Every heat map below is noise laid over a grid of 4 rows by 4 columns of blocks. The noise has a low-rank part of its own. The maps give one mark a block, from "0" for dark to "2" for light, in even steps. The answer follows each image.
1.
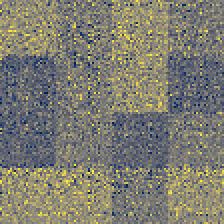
2 1 2 1
0 1 2 0
0 1 0 1
2 2 1 2
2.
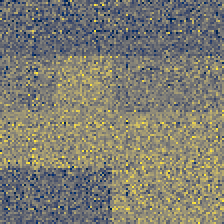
0 0 0 0
1 2 1 1
2 2 2 2
0 0 2 2
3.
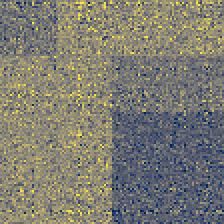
1 2 2 2
2 2 1 1
2 2 0 0
2 2 0 0
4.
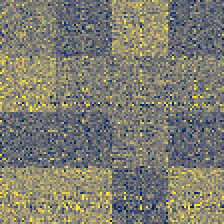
1 0 2 0
2 1 1 1
0 0 1 0
2 2 0 2
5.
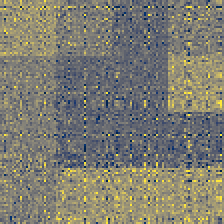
2 1 0 1
1 0 0 2
1 0 0 0
1 2 2 2
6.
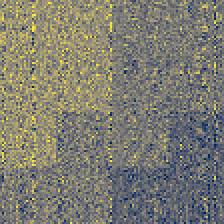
2 2 1 1
2 2 1 1
2 1 1 0
1 1 0 0
